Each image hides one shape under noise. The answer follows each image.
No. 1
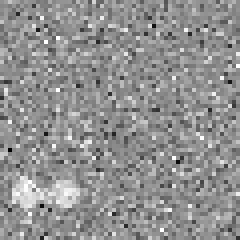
dumbbell
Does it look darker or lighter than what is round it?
lighter
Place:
bottom left
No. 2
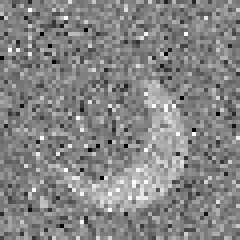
crescent
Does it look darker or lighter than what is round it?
lighter
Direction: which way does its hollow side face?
up and left
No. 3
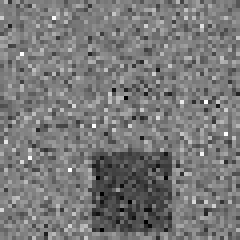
square
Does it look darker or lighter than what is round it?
darker
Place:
bottom middle
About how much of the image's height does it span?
a third
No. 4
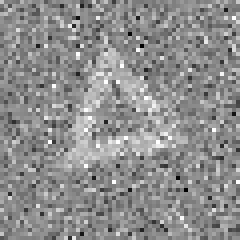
triangle frame
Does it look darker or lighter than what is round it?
lighter
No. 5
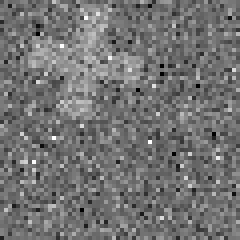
cross
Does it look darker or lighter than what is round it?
lighter
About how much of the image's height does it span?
half
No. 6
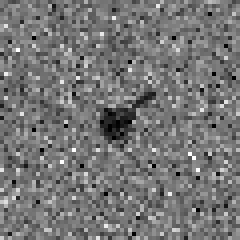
lollipop
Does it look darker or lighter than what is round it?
darker
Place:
centre
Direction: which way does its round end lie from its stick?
down and left
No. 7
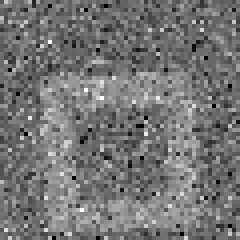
square frame
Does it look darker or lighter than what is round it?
lighter
